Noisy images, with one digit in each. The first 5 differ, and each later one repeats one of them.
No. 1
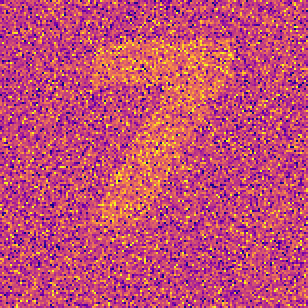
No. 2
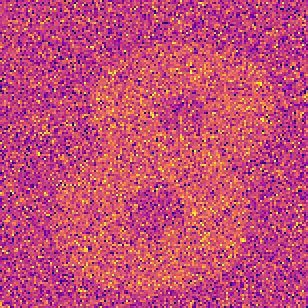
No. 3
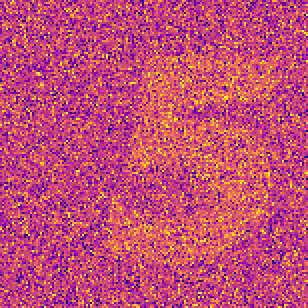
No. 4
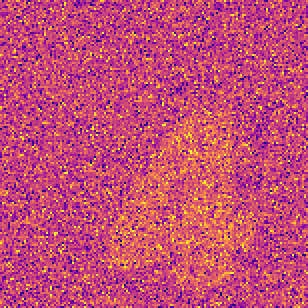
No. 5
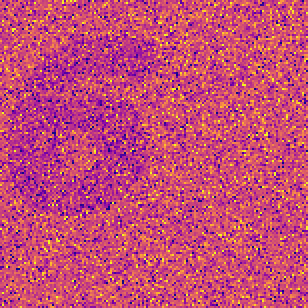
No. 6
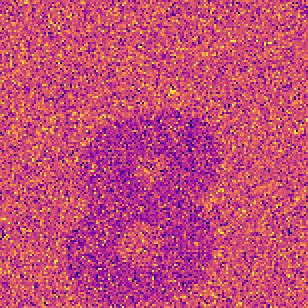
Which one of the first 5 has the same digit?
2
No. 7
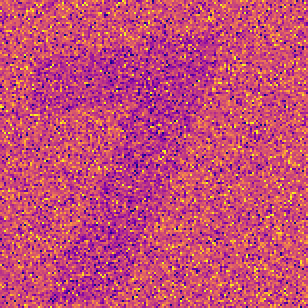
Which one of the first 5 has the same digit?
1
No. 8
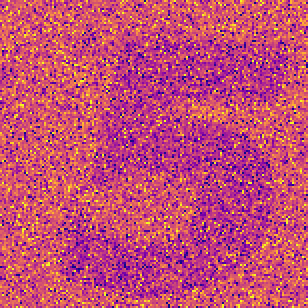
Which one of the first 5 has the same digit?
3
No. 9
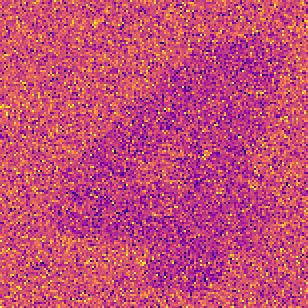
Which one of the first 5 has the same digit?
4
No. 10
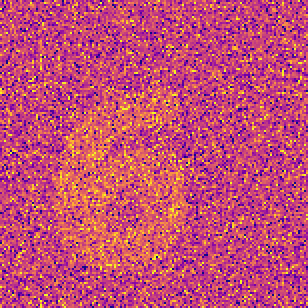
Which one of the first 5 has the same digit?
5
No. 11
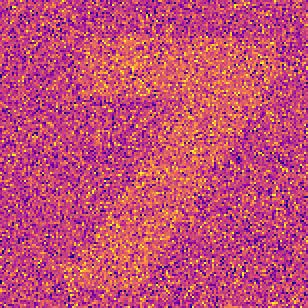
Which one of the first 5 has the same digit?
1
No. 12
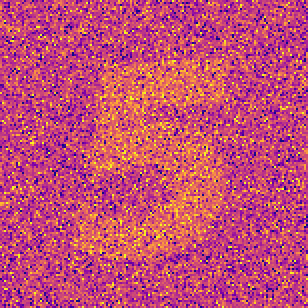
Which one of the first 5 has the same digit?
3
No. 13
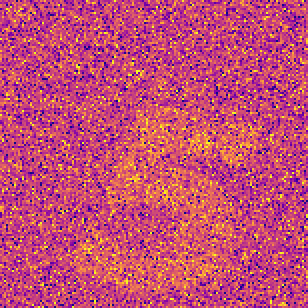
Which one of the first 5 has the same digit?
3
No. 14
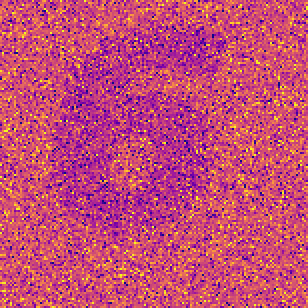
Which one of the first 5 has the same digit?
5
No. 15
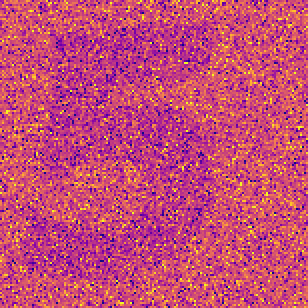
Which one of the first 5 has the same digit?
3
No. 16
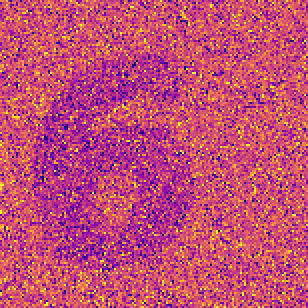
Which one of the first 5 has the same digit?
5
